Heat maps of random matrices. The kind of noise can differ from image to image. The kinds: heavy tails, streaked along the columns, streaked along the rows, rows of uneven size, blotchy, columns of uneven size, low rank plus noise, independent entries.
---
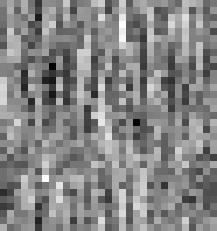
streaked along the columns
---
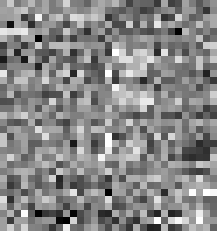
low rank plus noise
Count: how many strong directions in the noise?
three or four
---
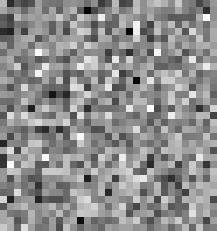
low rank plus noise
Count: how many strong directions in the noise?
five to eight
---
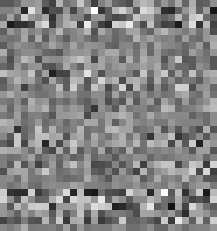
rows of uneven size
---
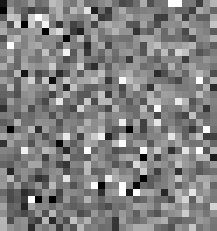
heavy tails
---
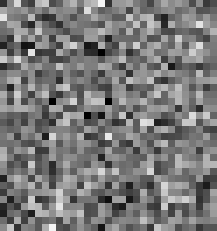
low rank plus noise
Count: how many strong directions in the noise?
five to eight
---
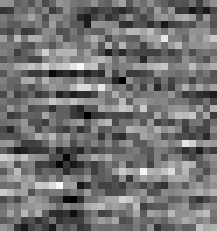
streaked along the rows
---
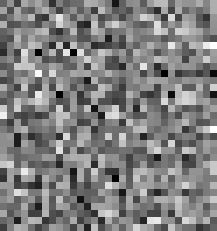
low rank plus noise
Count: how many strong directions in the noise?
five to eight
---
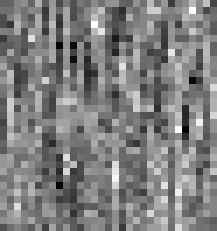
streaked along the columns
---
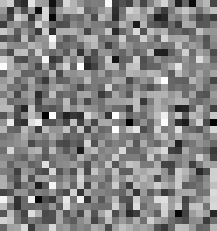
low rank plus noise
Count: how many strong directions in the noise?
three or four
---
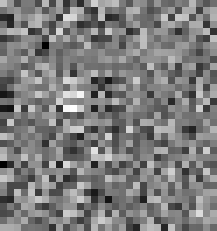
low rank plus noise
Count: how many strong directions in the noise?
one
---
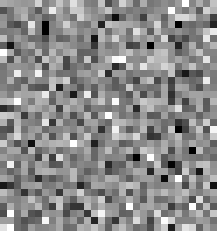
heavy tails
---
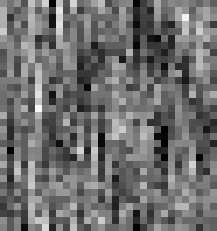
streaked along the columns
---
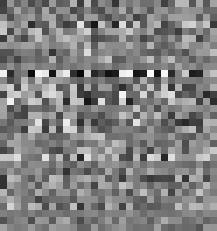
rows of uneven size
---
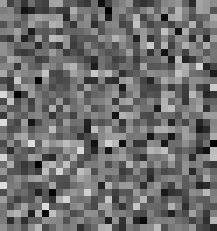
independent entries
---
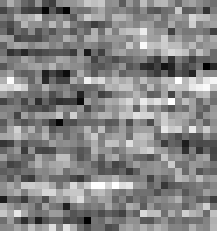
streaked along the rows
